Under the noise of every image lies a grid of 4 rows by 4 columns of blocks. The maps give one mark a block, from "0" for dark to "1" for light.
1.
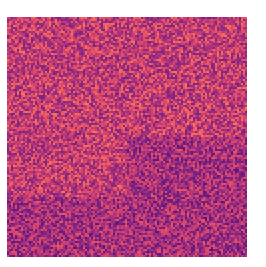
1111
1111
1100
0000
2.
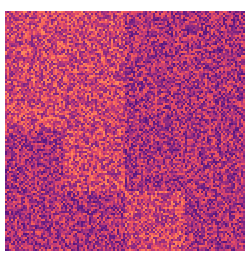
1100
1100
0100
0010
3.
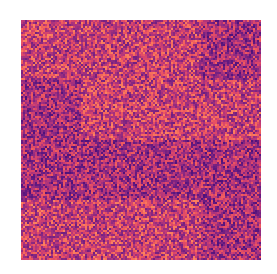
1110
0111
0000
1110
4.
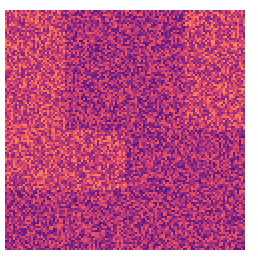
1001
1001
1100
0000
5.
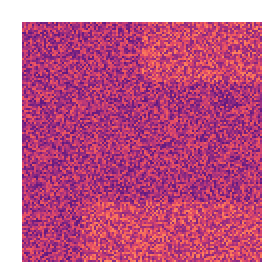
0011
0000
0000
0111
